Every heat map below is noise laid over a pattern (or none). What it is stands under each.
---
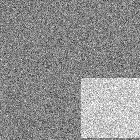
one block
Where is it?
bottom right
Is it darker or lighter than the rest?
lighter
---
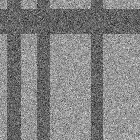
bands of rows crossing bands of columns
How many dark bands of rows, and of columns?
1 and 3
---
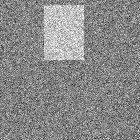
one block
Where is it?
top middle
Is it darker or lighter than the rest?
lighter
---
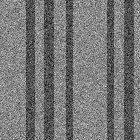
bands of columns
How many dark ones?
5
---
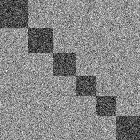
blocks along the diagonal
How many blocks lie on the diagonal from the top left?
6
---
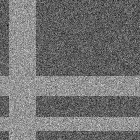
bands of rows crossing bands of columns
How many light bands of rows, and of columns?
2 and 1
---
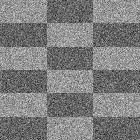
a checkerboard
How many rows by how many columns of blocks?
6 by 3
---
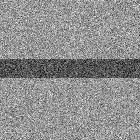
one band of rows
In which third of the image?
middle
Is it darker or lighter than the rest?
darker
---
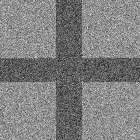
bands of rows crossing bands of columns
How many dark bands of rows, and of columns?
1 and 1
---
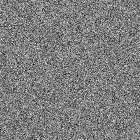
only noise
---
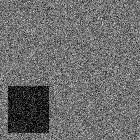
one block
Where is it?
bottom left
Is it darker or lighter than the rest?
darker
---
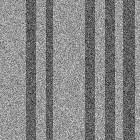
bands of columns
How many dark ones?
5
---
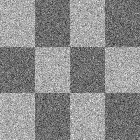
a checkerboard
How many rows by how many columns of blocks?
3 by 4
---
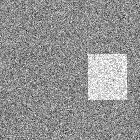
one block
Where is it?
middle right
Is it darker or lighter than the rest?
lighter
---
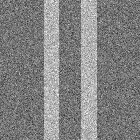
bands of columns
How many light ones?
2
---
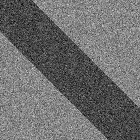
a diagonal band
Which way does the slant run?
top left to bottom right
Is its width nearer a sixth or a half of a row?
a half
